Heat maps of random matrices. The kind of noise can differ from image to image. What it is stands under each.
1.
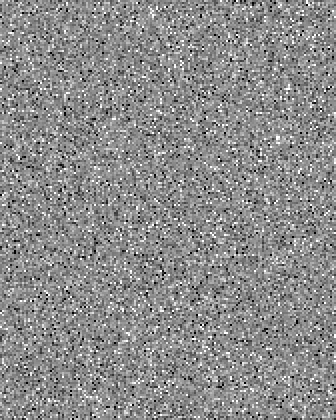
heavy tails
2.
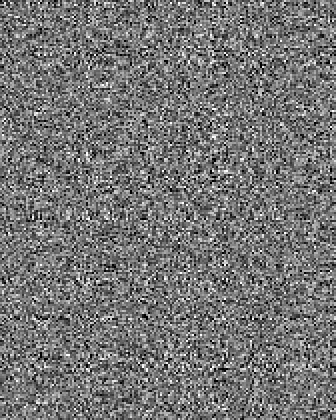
low rank plus noise
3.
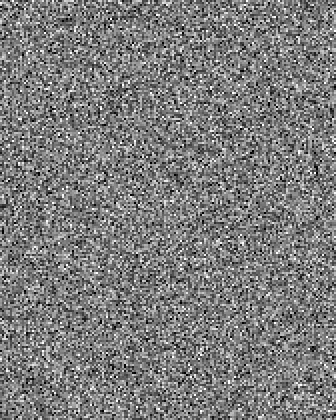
independent entries
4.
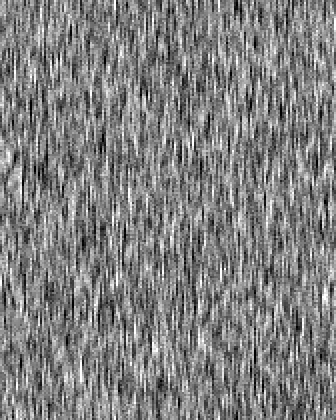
streaked along the columns
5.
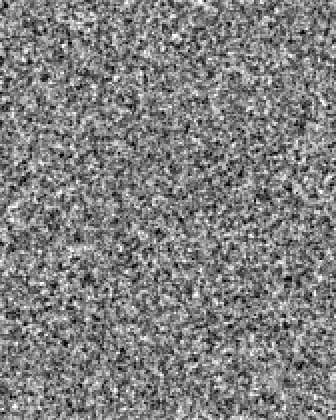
blotchy
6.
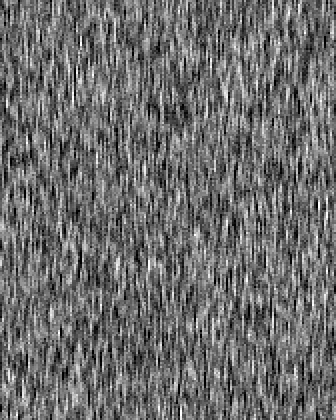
streaked along the columns
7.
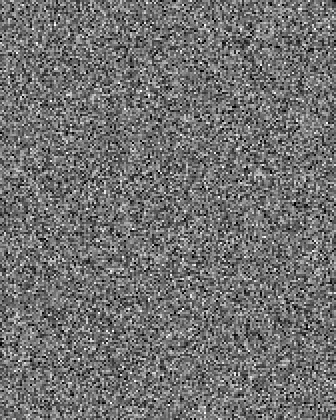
independent entries
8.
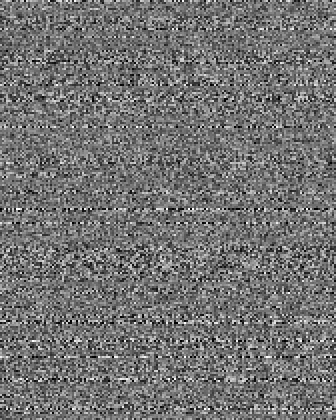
rows of uneven size
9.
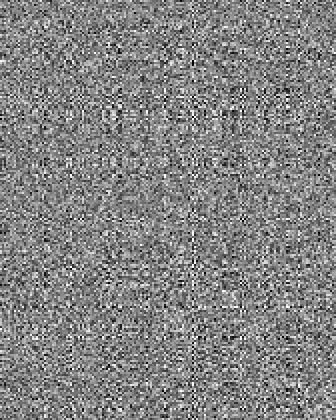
low rank plus noise
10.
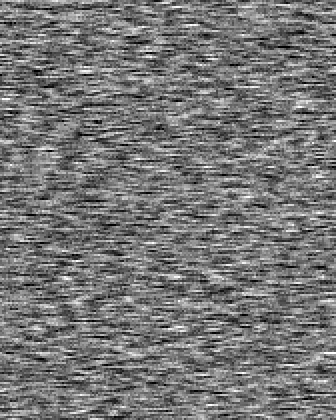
streaked along the rows
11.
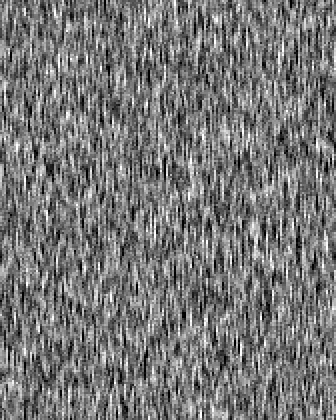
streaked along the columns
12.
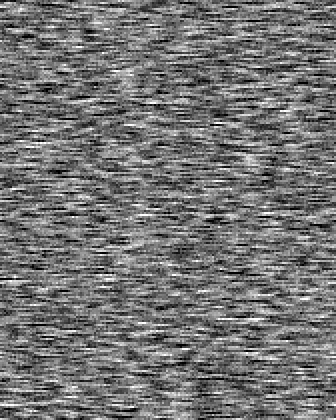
streaked along the rows
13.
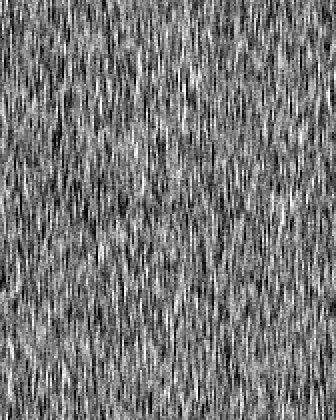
streaked along the columns
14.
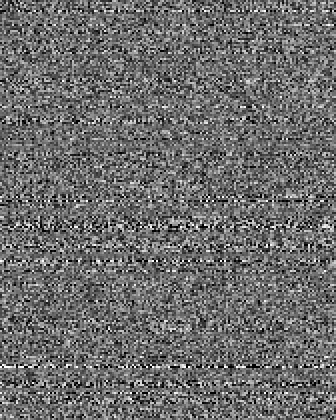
rows of uneven size
